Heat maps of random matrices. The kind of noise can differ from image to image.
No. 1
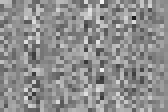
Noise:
columns of uneven size
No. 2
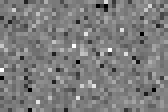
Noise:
heavy tails
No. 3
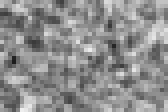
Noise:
blotchy
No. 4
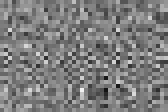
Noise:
low rank plus noise
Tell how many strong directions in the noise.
two
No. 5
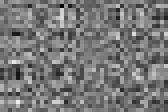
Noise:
low rank plus noise
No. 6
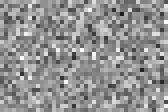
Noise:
independent entries
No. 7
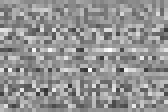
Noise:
rows of uneven size
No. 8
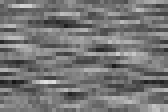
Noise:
streaked along the rows
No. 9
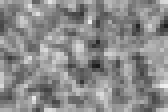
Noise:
blotchy
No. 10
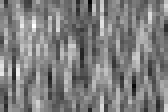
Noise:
streaked along the columns
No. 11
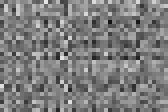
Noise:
low rank plus noise
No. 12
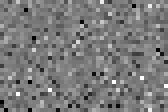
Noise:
heavy tails
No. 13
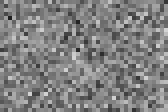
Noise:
independent entries
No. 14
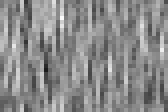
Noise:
streaked along the columns
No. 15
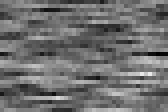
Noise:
streaked along the rows
